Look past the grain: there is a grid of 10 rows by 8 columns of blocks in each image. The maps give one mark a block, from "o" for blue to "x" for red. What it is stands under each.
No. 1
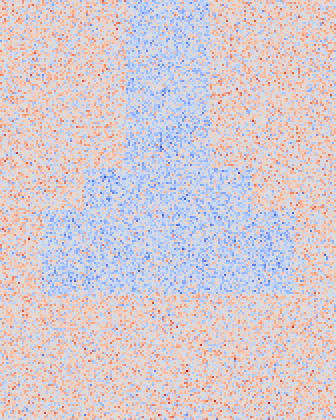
x x x o o x x x
x x x o o x x x
x x x o o x x x
x x x o o x x x
x x o o o o x x
x o o o o o o x
x o o o o o o x
x x x x x x x x
x x x x x x x x
x x x x x x x x
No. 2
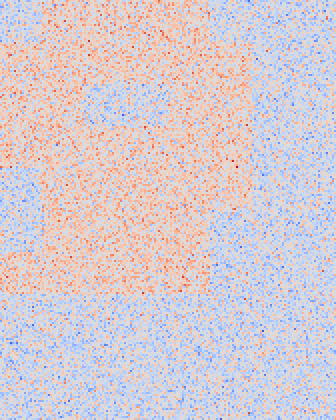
o x x x x o o o
x x x x x x o o
x x o o x x o o
x x x x x x o o
o x x x x x o o
o x x x x o o o
x x x x x o o o
o o o o o o o o
o o o o o o o o
o o o o o o o o
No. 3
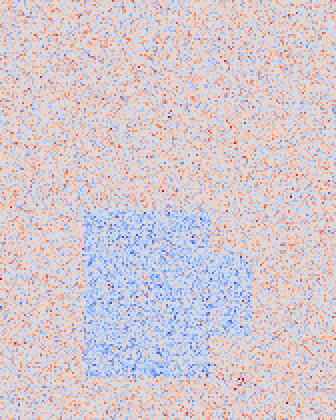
x x x x x x x x
x x x x x x x x
x x x x x x x x
x x x x x x x x
x x x x x x x x
x x o o o x x x
x x o o o o x x
x x o o o o x x
x x o o o x x x
x x x x x x x x
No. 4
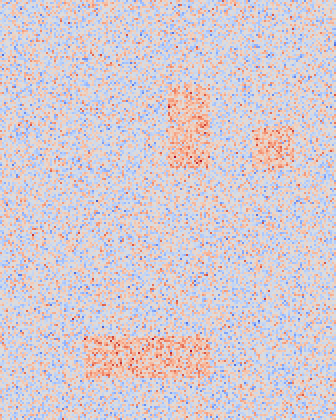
o o o o o o o o
o o o o o o o o
o o o o x o o o
o o o o x o x o
o o o o o o o o
o o o o o o o o
o o o o o o o o
o o o o o o o o
o o x x x o o o
o o o o o o o o
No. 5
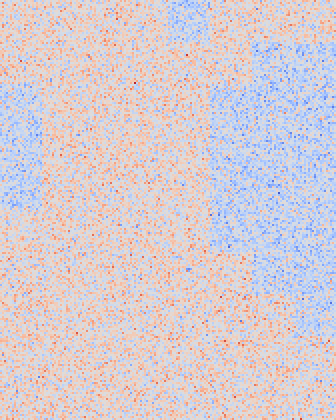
x x x x o x x x
x x x x x x o o
o x x x x o o o
o x x x x o o o
o x x x x o o o
x x x x x o o o
x x x x x x o o
x x x x x x x o
x x x x x x x x
x x x x x x x x
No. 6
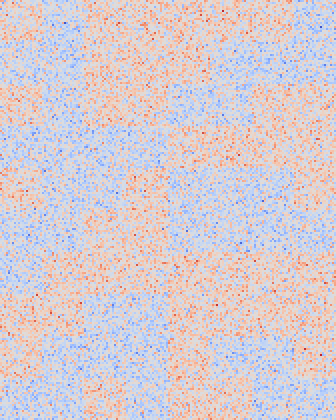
x o x x x x x o
o o x x x o o o
x o x x o o x x
o o o o x x x x
x o o x o o o x
o o x x o o o o
o x x x x x x x
x x o o x x x x
x o o o x o o x
o o x o x x o o
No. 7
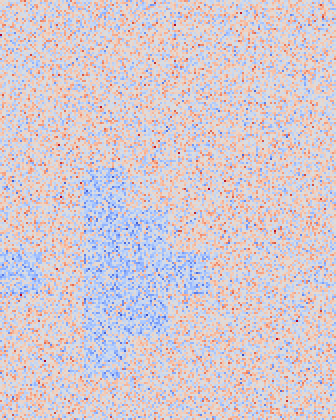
x x x x x x x x
x x x x x x x x
x x x x x x x x
x x x x x x x x
x x o x x x x x
x x o o x x x x
o x o o o x x x
x x o o x x x x
x x o x x x x x
x x x x x x x x
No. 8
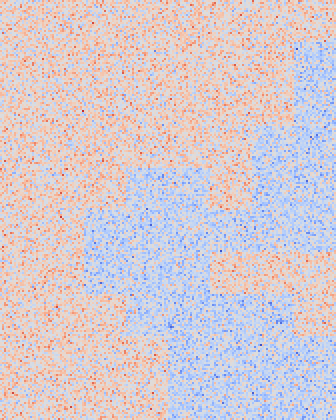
x x x x x x x x
x x x x x x x o
x x x x x x x o
x x x x x x o o
x x x o o x o o
x x o o o o o o
x x o o o x x x
x x x o o o o x
x x x x o o o o
x x x x o o o o
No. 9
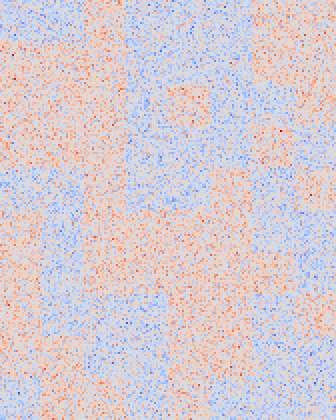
o o x o o o x x
x x x o o o x x
x x x o x o o x
x x x o o o x o
o o x o o x o x
x o x x x x o o
x o x x x x x o
x o o o x x o x
x x o o x x o o
o x x o x o o o
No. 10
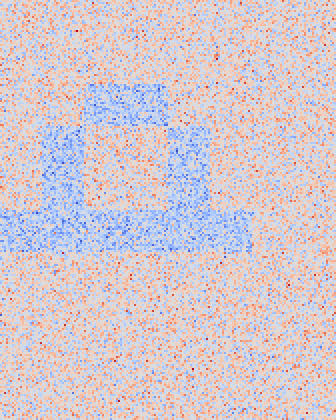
x x x x x x x x
x x x x x x x x
x x o o x x x x
x o x x o x x x
x o x x o x x x
o o o o o o x x
x x x x x x x x
x x x x x x x x
x x x x x x x x
x x x x x x x x
